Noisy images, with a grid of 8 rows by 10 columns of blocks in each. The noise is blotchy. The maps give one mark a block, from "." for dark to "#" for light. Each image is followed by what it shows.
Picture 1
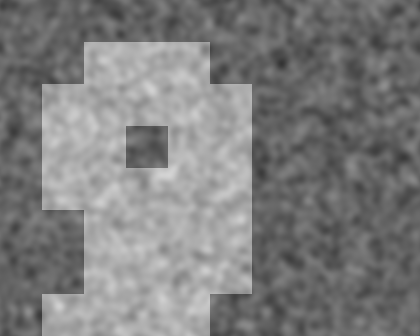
. . . . . . . . . .
. . # # # . . . . .
. # # # # # . . . .
. # # . # # . . . .
. # # # # # . . . .
. . # # # # . . . .
. . # # # # . . . .
. # # # # . . . . .
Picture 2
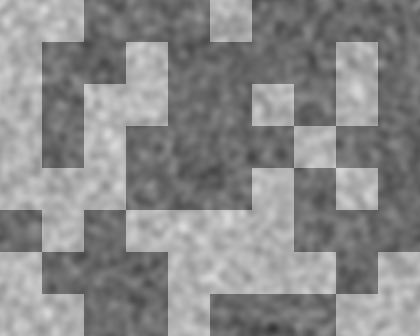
# # . . . # . . . .
# . . # . . . . # .
# . # # . . # . # .
# . # . . . . # . .
# # # . . . # . # .
. # . # # # # . . .
# . . . # # # # . #
# # . . # . . . # #
